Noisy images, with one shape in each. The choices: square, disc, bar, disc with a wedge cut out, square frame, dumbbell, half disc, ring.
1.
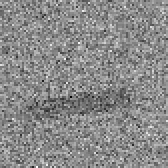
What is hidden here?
dark bar
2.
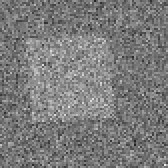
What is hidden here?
light square
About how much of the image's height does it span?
half
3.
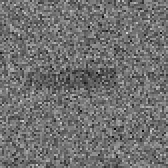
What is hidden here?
dark bar
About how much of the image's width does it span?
half
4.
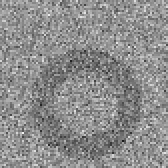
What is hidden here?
dark ring
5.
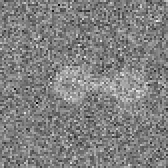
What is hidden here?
light dumbbell
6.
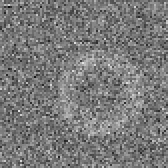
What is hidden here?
light ring
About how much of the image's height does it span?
half
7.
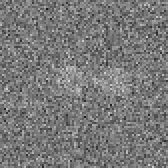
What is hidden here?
light dumbbell, centre
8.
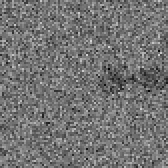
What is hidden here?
dark dumbbell, middle right
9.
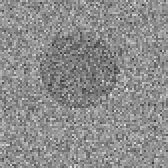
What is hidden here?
dark disc
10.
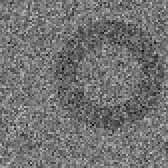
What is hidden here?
dark ring
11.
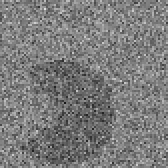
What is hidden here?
dark disc with a wedge cut out
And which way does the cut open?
left
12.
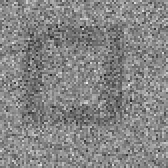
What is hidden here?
dark square frame
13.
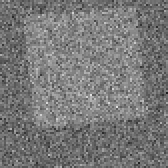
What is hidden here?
light square
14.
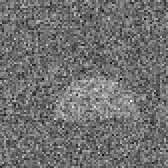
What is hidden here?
light half disc
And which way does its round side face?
up
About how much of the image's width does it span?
half
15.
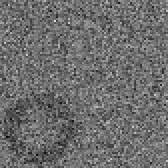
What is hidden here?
dark ring, bottom left
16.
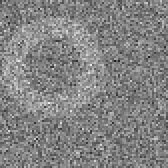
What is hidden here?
light ring
